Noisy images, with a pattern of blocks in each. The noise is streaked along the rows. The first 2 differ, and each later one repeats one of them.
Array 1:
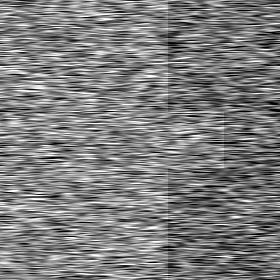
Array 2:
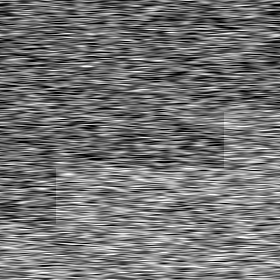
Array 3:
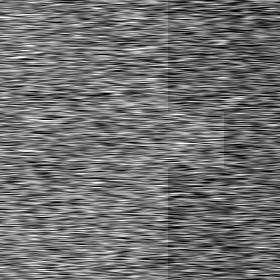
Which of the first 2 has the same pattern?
1
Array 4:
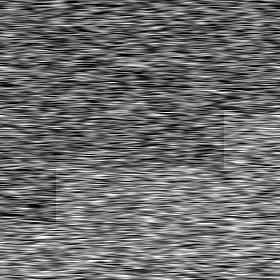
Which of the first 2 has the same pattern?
2
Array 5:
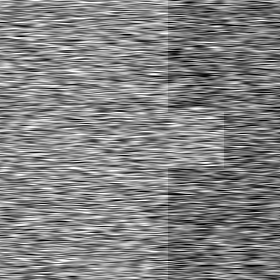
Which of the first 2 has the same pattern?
1
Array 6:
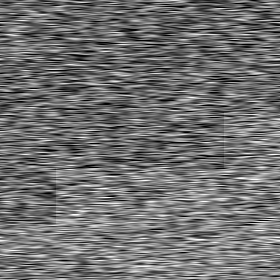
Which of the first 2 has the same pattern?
2
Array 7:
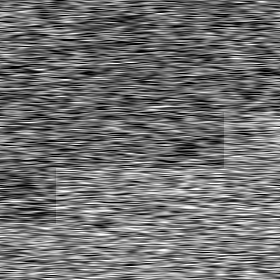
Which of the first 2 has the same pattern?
2
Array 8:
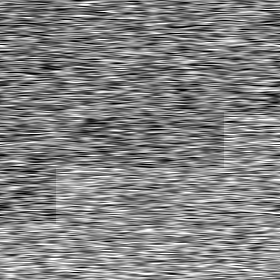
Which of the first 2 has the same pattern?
2
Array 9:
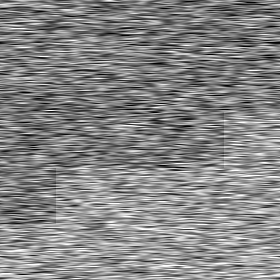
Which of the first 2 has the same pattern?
2
